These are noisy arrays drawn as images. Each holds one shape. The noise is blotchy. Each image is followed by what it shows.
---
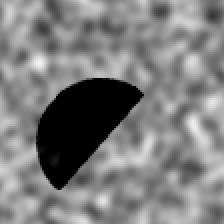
half disc
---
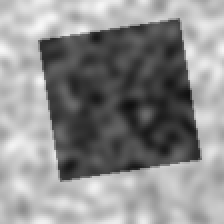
square
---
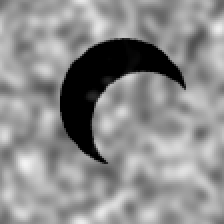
crescent
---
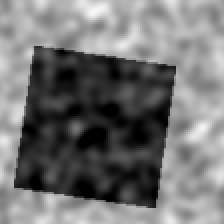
square
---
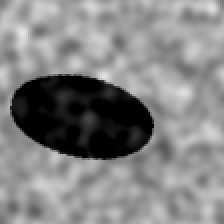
ellipse
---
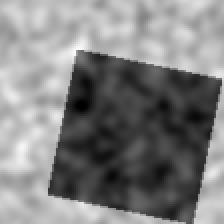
square
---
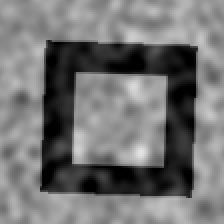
square frame
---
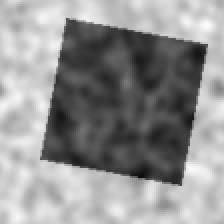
square
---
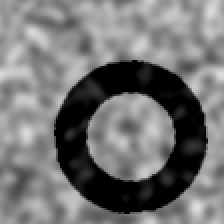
ring
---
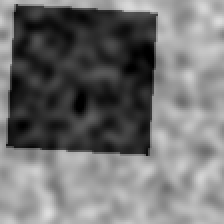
square
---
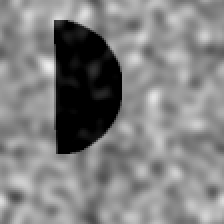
half disc
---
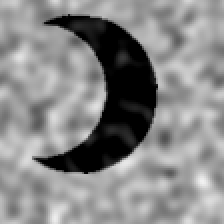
crescent
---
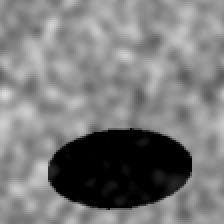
ellipse
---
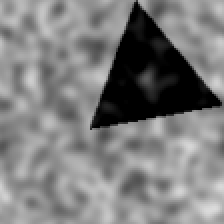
triangle
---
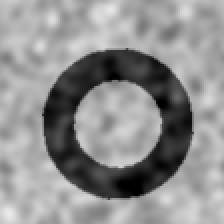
ring
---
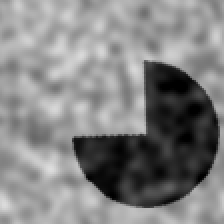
disc with a wedge cut out
